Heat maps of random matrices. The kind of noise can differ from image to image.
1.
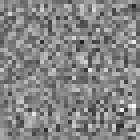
low rank plus noise
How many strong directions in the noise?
three or four
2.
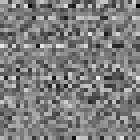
rows of uneven size
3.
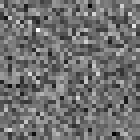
independent entries
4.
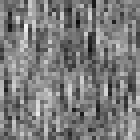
streaked along the columns
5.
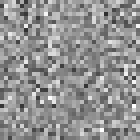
low rank plus noise
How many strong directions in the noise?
five to eight
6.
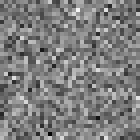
independent entries
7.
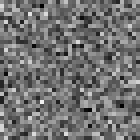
independent entries
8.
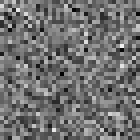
independent entries
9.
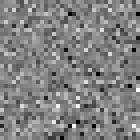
heavy tails
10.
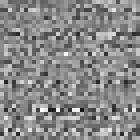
rows of uneven size
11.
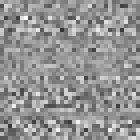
rows of uneven size
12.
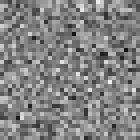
independent entries
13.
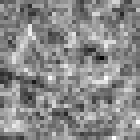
blotchy
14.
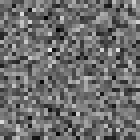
independent entries
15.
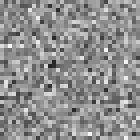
independent entries
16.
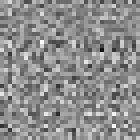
low rank plus noise
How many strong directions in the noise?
two
